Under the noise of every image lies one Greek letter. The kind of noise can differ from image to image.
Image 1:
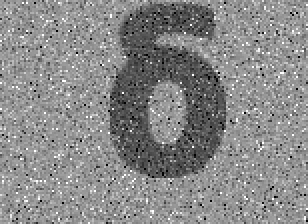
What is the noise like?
heavy tails
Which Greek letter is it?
delta
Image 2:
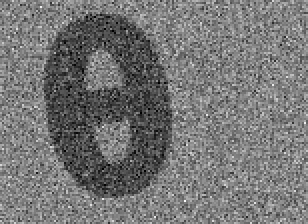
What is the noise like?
independent entries
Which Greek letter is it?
theta
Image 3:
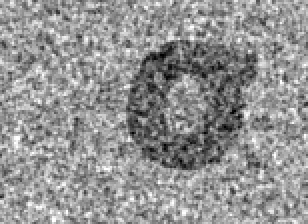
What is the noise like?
blotchy
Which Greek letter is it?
sigma
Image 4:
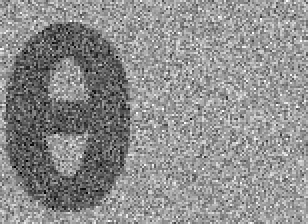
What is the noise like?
independent entries
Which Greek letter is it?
theta
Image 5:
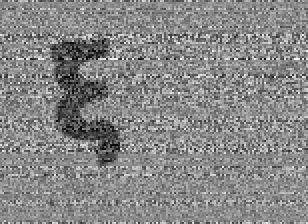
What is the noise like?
rows of uneven size
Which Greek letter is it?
xi
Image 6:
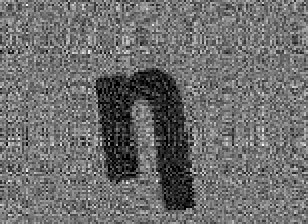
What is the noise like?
low rank plus noise
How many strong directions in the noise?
three or four
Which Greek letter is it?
eta
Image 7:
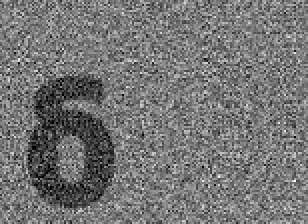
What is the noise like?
low rank plus noise
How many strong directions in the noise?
five to eight
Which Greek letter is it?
delta
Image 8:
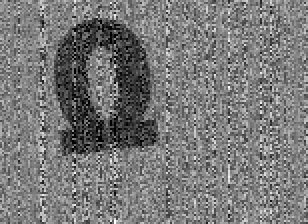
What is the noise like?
columns of uneven size
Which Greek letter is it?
omega
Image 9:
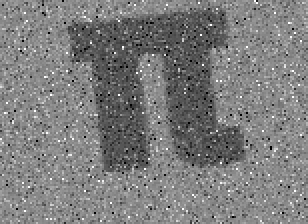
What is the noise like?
heavy tails
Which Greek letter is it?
pi
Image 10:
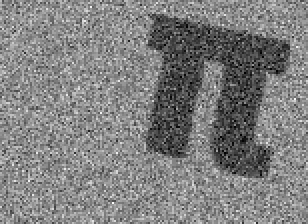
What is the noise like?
independent entries
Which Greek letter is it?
pi
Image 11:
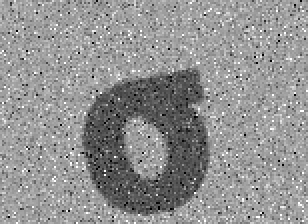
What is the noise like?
heavy tails
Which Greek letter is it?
sigma
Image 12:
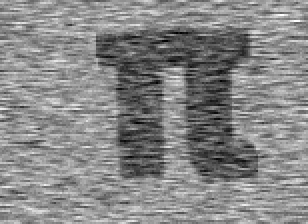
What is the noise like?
streaked along the rows
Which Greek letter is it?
pi
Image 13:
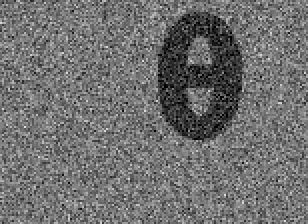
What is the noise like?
independent entries
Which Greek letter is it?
theta
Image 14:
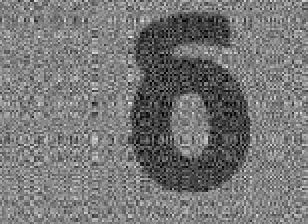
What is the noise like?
low rank plus noise
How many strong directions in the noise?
two
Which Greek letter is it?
delta
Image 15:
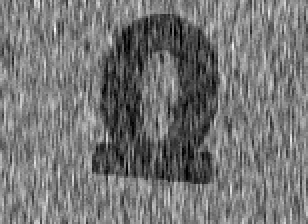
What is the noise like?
streaked along the columns
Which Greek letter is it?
omega
